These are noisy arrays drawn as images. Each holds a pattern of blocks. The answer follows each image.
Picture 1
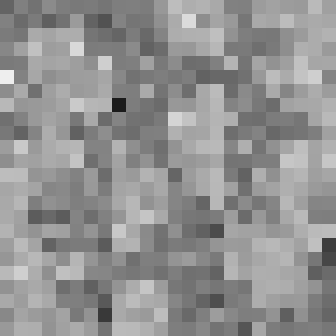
the same after a half turn
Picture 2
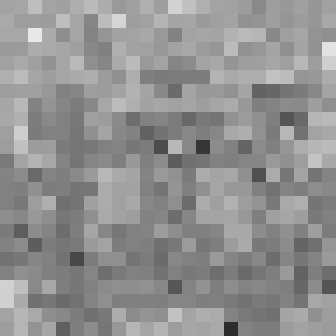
left and right mirror each other
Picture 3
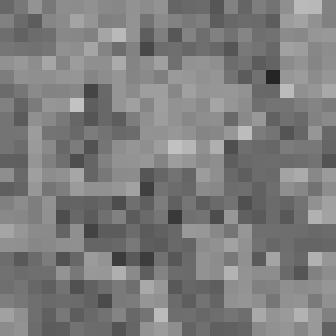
no symmetry
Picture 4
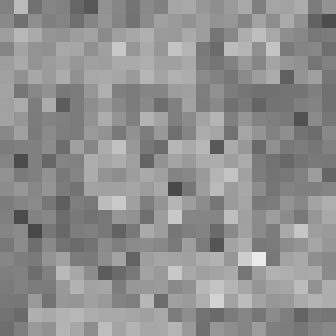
the same after a half turn
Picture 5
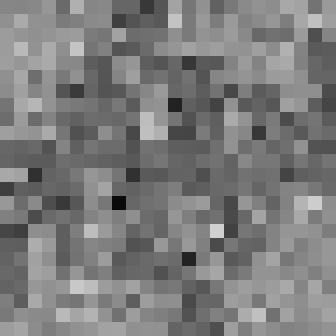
the same after a half turn
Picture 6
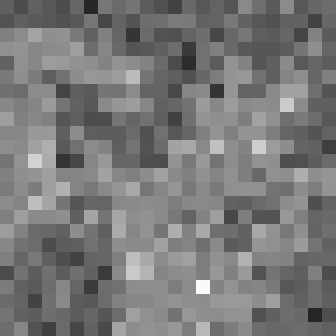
no symmetry
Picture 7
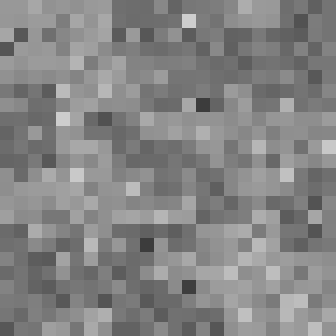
the same after a half turn
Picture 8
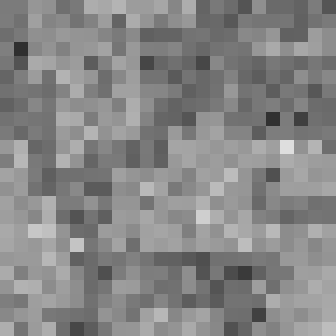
no symmetry
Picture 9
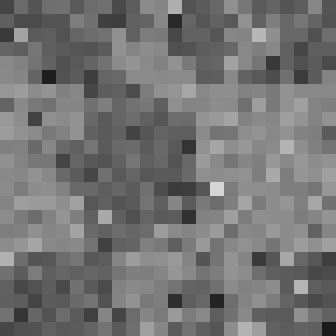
top and bottom mirror each other
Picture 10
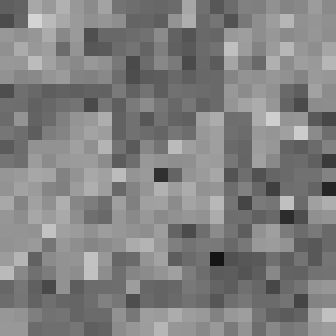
no symmetry
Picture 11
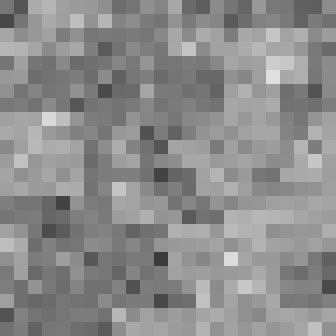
no symmetry
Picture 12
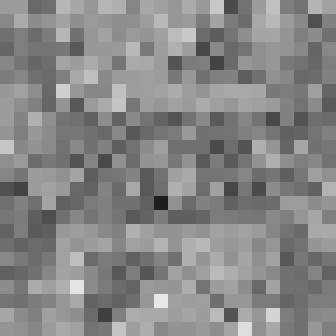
the same after a half turn
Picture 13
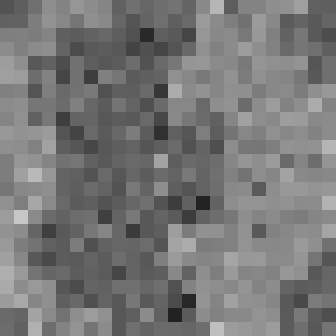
top and bottom mirror each other
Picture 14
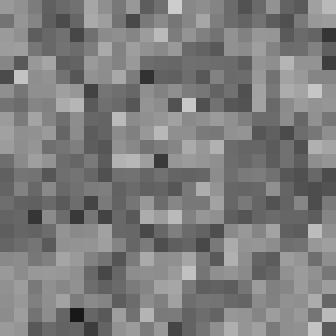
no symmetry
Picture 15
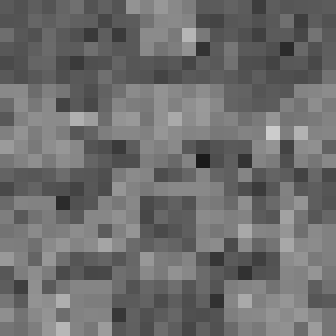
left and right mirror each other
